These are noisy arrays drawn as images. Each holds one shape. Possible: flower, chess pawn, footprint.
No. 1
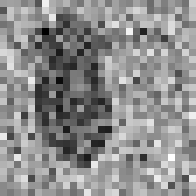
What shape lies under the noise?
footprint
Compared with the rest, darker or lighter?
darker
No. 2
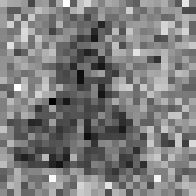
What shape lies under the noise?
chess pawn
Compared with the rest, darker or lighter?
darker
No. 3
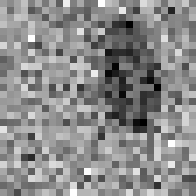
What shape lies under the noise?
footprint
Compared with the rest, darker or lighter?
darker
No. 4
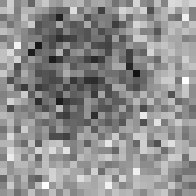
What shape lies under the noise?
flower
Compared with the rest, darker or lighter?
darker
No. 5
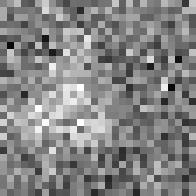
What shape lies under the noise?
chess pawn
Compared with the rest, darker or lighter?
lighter
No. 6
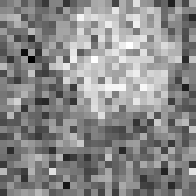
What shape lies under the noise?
flower
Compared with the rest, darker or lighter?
lighter
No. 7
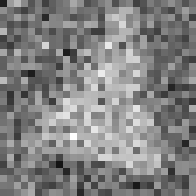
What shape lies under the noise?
chess pawn
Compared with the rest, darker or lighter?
lighter
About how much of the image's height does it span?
nearly all
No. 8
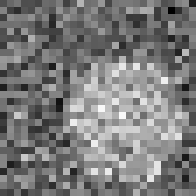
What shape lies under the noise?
flower
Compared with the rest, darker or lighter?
lighter
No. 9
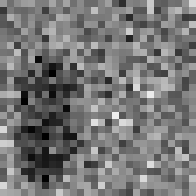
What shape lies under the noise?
footprint
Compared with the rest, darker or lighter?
darker
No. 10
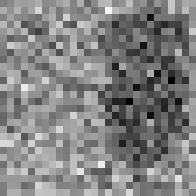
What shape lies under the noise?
footprint
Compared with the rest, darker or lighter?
darker
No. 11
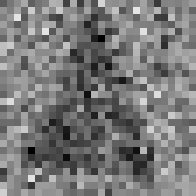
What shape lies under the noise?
chess pawn
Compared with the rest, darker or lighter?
darker
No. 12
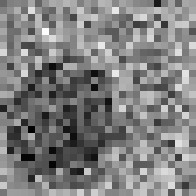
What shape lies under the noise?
flower
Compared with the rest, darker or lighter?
darker
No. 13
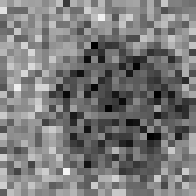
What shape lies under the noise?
flower
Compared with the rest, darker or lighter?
darker
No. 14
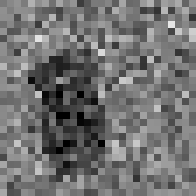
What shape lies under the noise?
footprint
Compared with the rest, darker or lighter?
darker
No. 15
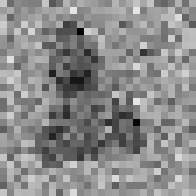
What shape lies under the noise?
chess pawn
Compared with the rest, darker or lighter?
darker
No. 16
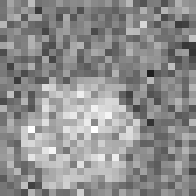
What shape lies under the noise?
flower
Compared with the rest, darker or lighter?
lighter
